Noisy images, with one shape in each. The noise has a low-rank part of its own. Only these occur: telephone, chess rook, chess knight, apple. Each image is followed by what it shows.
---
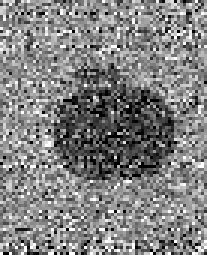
apple
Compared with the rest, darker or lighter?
darker
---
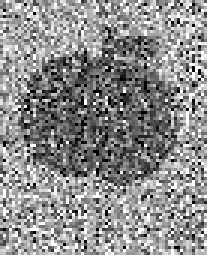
apple
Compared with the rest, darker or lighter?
darker
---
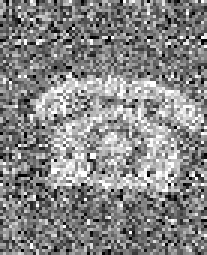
telephone
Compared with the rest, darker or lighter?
lighter
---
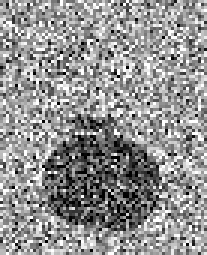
apple
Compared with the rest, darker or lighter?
darker
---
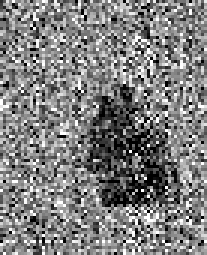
chess knight
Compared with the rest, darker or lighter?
darker
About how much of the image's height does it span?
half
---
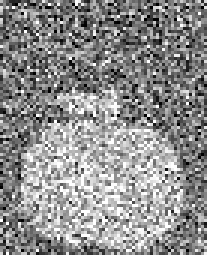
apple
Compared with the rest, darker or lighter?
lighter
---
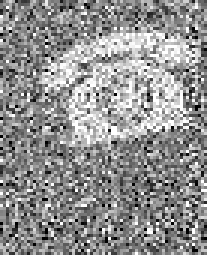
telephone
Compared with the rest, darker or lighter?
lighter
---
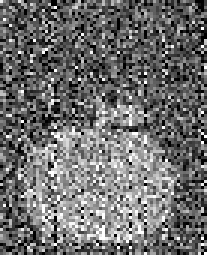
apple
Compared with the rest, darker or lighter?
lighter
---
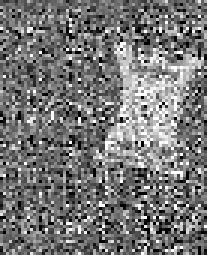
chess rook
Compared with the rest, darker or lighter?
lighter
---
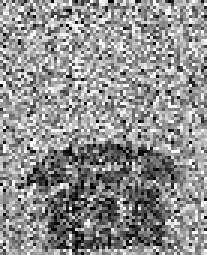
telephone
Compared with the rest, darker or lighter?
darker
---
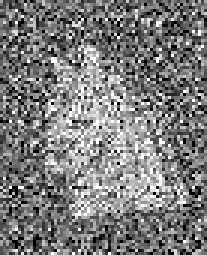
chess knight
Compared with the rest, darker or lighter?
lighter
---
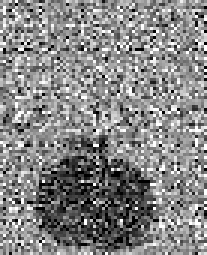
apple
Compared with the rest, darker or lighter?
darker
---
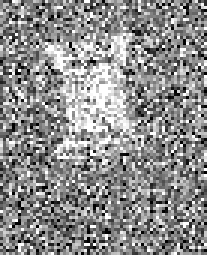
chess rook
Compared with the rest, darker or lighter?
lighter
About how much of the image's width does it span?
half
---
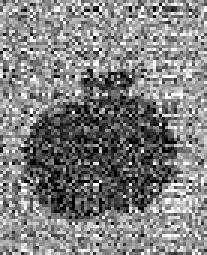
apple
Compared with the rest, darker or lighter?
darker
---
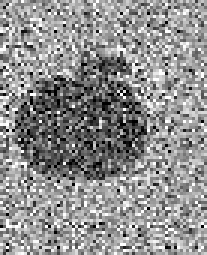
apple
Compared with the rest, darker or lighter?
darker
